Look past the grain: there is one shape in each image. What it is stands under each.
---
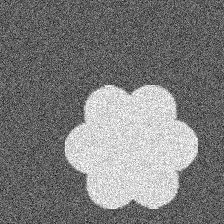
light flower
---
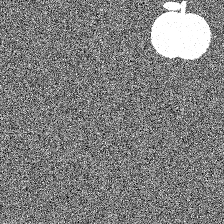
light apple, top right
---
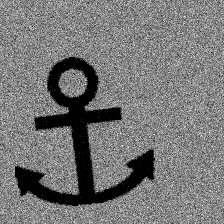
dark anchor
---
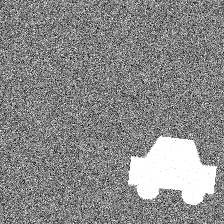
light car, bottom right
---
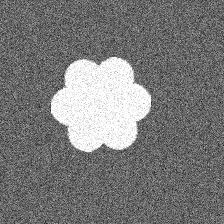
light flower, centre
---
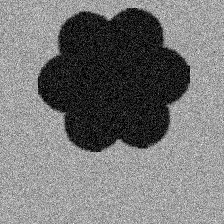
dark flower
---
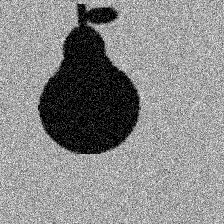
dark pear
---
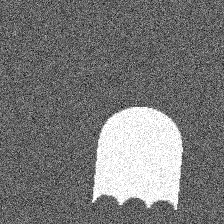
light ghost
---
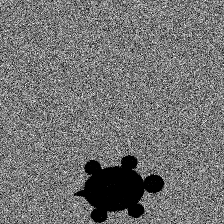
dark turtle, bottom middle
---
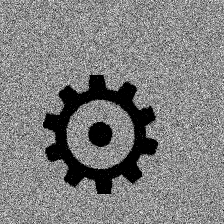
dark gear
